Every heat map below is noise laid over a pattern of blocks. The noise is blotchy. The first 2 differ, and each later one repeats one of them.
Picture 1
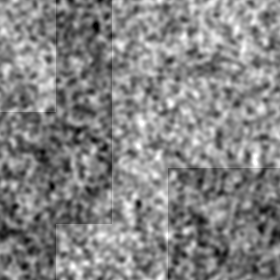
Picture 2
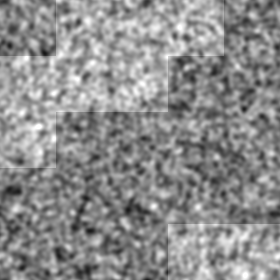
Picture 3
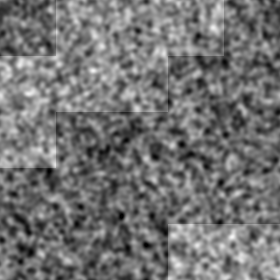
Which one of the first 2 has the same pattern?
2
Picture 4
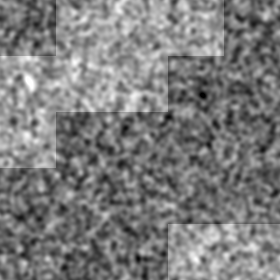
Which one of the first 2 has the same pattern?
2
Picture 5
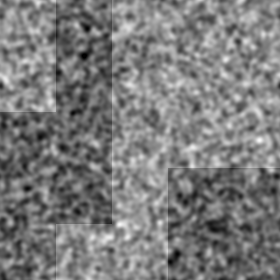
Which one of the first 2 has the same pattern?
1
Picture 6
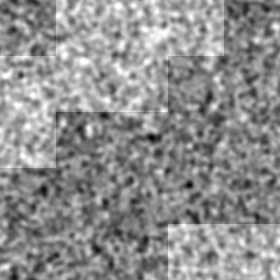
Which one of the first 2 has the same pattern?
2
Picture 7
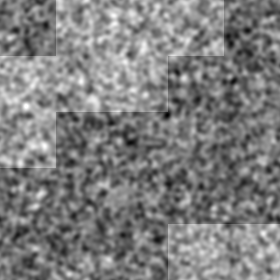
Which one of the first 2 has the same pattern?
2
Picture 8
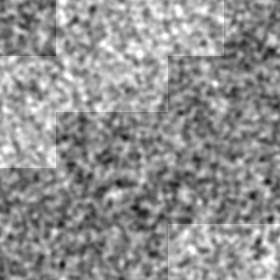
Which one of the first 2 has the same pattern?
2
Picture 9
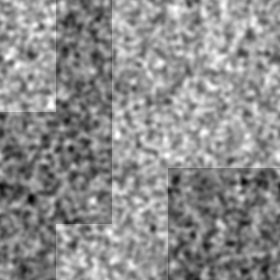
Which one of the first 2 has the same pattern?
1
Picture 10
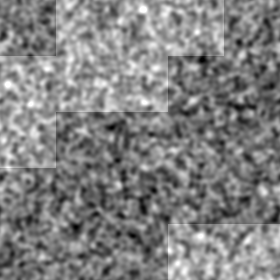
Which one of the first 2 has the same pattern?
2
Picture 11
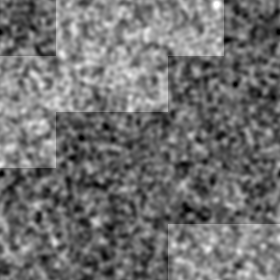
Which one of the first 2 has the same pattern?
2
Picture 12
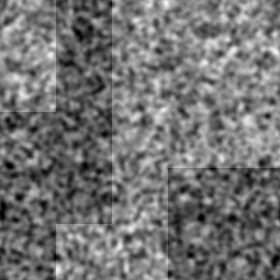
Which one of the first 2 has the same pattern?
1
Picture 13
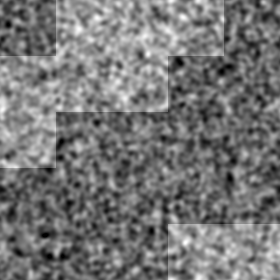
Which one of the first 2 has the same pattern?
2
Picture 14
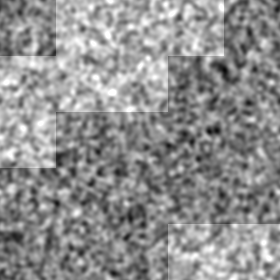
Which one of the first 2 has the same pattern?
2
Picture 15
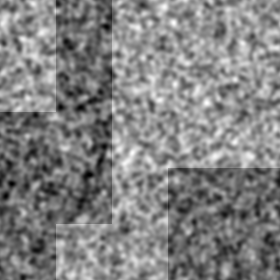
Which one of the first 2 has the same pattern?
1
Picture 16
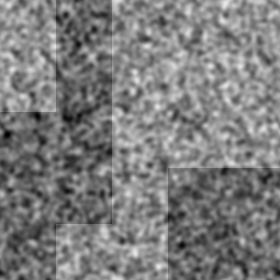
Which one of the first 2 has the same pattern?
1
